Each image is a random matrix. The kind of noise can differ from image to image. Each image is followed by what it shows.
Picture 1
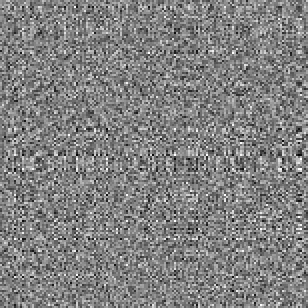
low rank plus noise
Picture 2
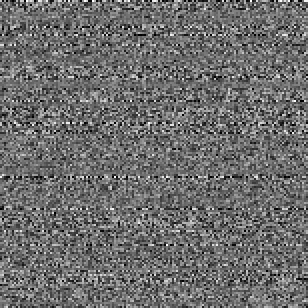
rows of uneven size
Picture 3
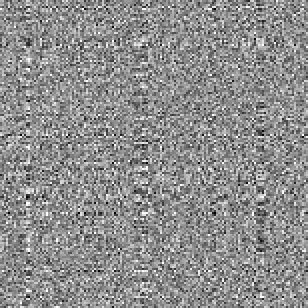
low rank plus noise
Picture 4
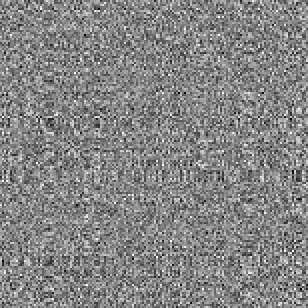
low rank plus noise
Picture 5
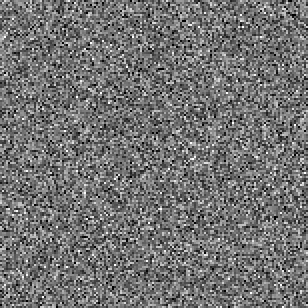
independent entries
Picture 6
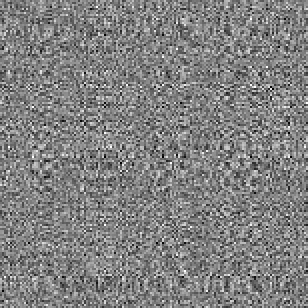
low rank plus noise
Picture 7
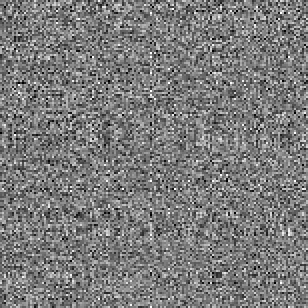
low rank plus noise
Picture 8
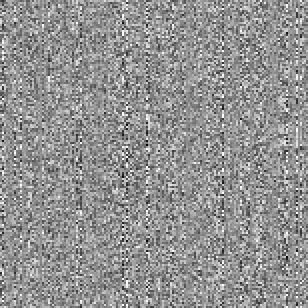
columns of uneven size
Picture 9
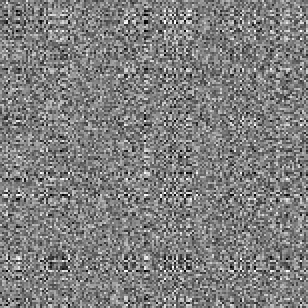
low rank plus noise
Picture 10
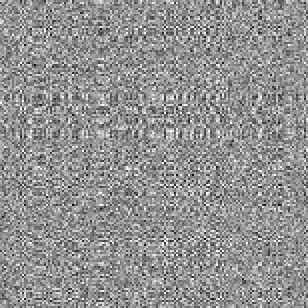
low rank plus noise
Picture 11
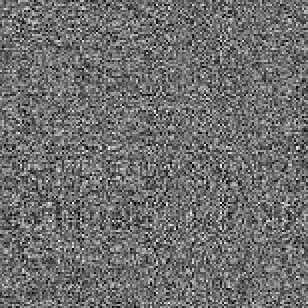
low rank plus noise
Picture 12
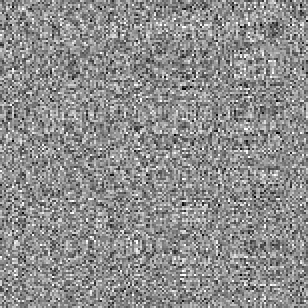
low rank plus noise
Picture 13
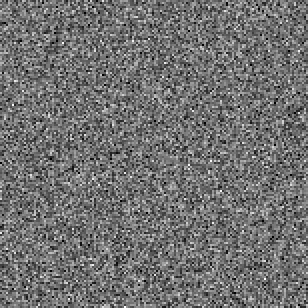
independent entries
